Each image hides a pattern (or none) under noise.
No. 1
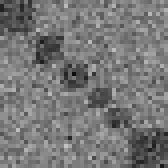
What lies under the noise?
blocks along the diagonal
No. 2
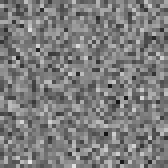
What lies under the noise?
only noise
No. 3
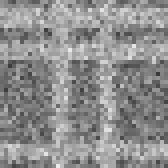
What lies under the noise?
bands of rows crossing bands of columns
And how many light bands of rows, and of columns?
3 and 2
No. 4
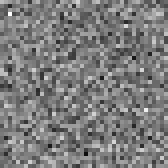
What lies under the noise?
only noise
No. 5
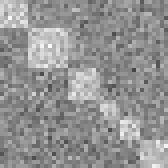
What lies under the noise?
blocks along the diagonal
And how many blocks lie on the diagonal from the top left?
6
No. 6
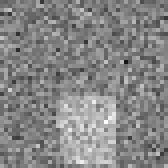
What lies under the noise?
one block
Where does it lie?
bottom middle
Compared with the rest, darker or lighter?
lighter
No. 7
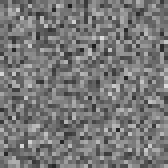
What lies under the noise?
only noise
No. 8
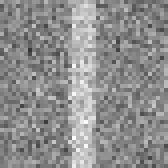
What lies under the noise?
one band of columns
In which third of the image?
middle
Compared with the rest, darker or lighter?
lighter
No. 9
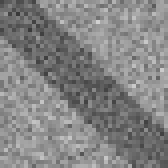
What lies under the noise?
a diagonal band
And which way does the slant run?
top left to bottom right
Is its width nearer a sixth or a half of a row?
a half
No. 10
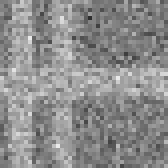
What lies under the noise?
bands of rows crossing bands of columns
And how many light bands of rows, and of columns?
1 and 2
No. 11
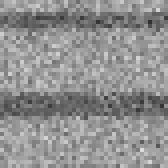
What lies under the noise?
bands of rows
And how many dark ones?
2
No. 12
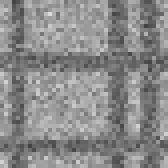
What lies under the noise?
bands of rows crossing bands of columns
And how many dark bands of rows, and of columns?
2 and 3
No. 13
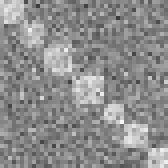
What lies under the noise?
blocks along the diagonal
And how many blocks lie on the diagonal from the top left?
7
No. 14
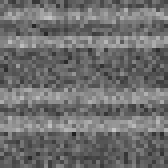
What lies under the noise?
bands of rows
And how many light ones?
4
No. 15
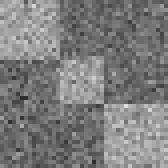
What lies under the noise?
blocks along the diagonal
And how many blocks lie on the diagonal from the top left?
3
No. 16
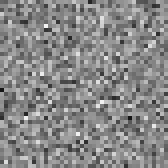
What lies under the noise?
only noise
